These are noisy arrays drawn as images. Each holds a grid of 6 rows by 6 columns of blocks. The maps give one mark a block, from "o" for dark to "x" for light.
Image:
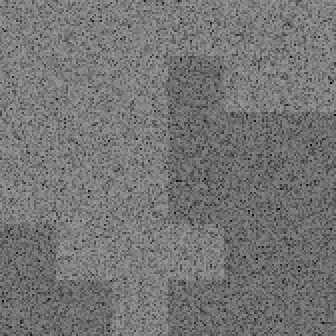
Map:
x x x x x x
x x x o x x
x x x o o o
x x x o o o
o x x x o o
o o x o o o
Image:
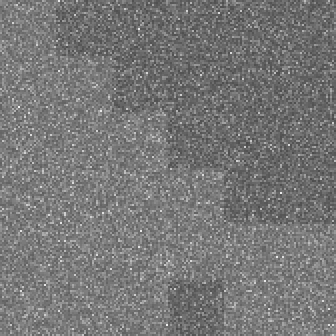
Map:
x o o o o o
x x o o o o
x x x o o o
x x x x o o
x x x x x x
x x x o x x
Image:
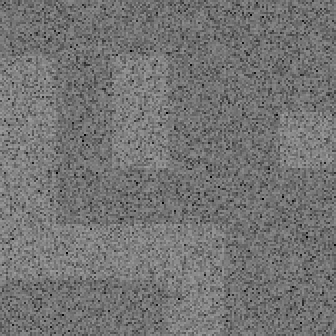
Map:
o o o o o o
x o x o o o
x o x o o x
x o o o o o
x x x x o o
o o o x o o
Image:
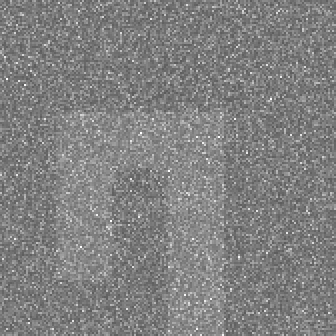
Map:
o o o o o o
o o o o o o
o x x x o o
o x o x o o
o x o x o o
o o o x o o
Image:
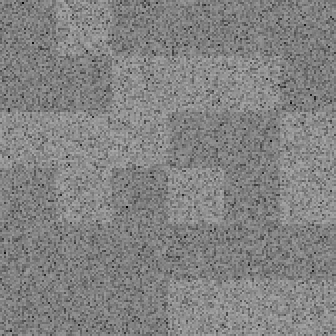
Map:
o x o o o o
o o x x x o
x x x o o x
o x o x o x
o o o o o o
o o o x x x
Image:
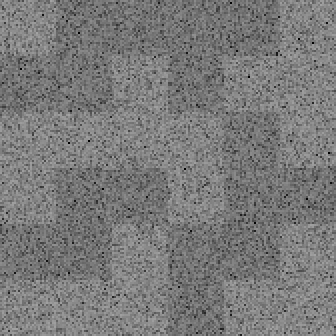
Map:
x o o o o x
o o x o x x
x x x x o x
x o o x o o
o o x o o x
x x x o x x
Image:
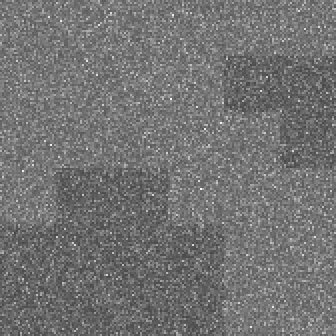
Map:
x x x x x x
x x x x o o
x x x x x o
x o o x x x
o o o o x x
o o o o x x
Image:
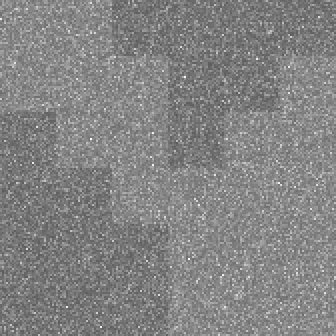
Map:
x x o o o o
x x x o o x
o x x o x x
o o x x x x
o o o x x x
o o o x x x
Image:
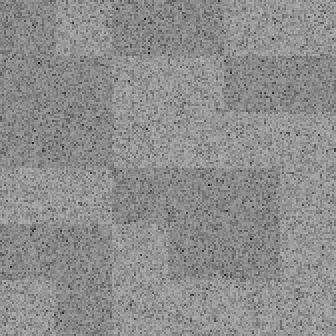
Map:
o x o o x x
o o x x o o
o o x x x x
x x o o o x
o o x o o x
x o x x x x
